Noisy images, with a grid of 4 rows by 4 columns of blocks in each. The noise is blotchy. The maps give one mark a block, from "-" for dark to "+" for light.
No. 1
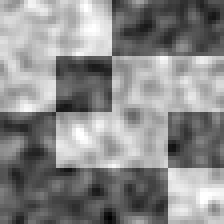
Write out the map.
++--
+-++
-++-
---+
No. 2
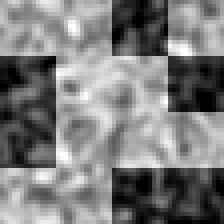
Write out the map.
++-+
-++-
-+++
++--
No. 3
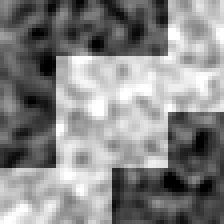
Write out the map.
---+
-+++
-++-
++--
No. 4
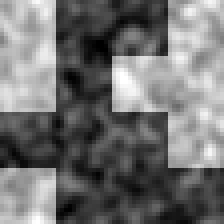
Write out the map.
+--+
+-++
---+
+---
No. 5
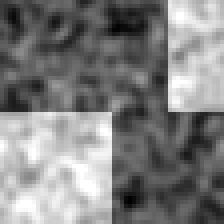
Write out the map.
---+
---+
++--
++--
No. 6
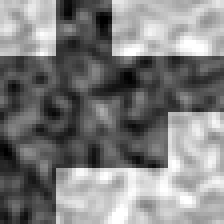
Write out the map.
+-++
----
---+
-+++
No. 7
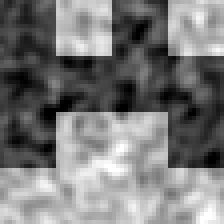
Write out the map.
-+-+
----
-++-
++++
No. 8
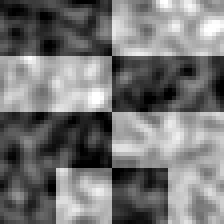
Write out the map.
--++
++--
--++
-+-+
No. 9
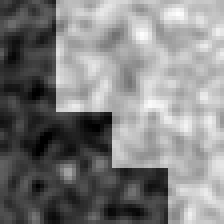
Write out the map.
-+++
-+++
--++
---+
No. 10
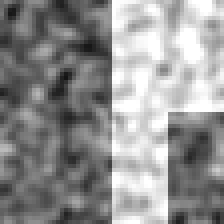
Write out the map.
--++
--++
--+-
--+-
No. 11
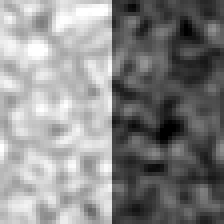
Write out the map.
++--
++--
++--
++--
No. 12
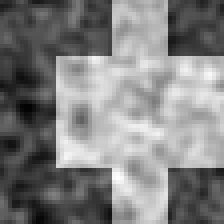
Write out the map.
--+-
-+++
-+++
--+-
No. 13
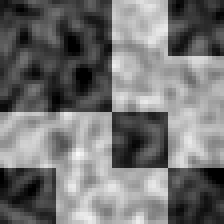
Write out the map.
--+-
--++
++-+
-++-
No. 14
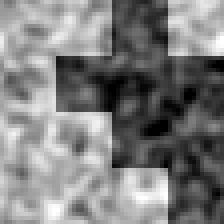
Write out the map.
++-+
+---
++--
+++-
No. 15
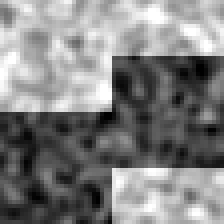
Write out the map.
++++
++--
----
--++
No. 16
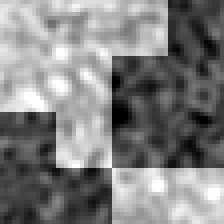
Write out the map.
+++-
++--
-+--
--++
